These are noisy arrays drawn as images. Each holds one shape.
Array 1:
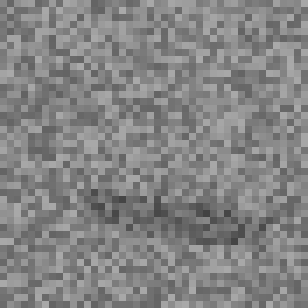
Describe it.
dark bar
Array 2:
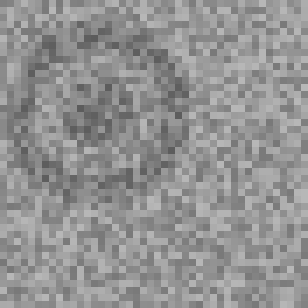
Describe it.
dark bullseye
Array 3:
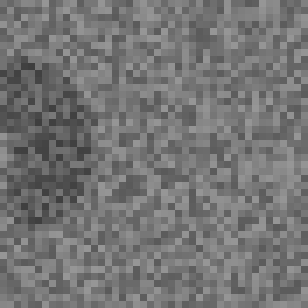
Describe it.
dark half disc
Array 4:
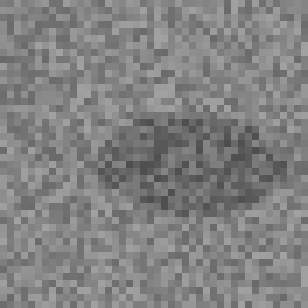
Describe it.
dark ellipse
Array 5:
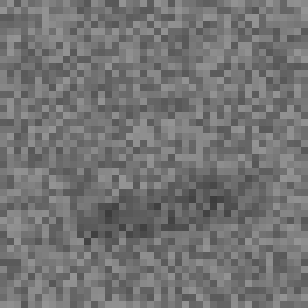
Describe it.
dark bar
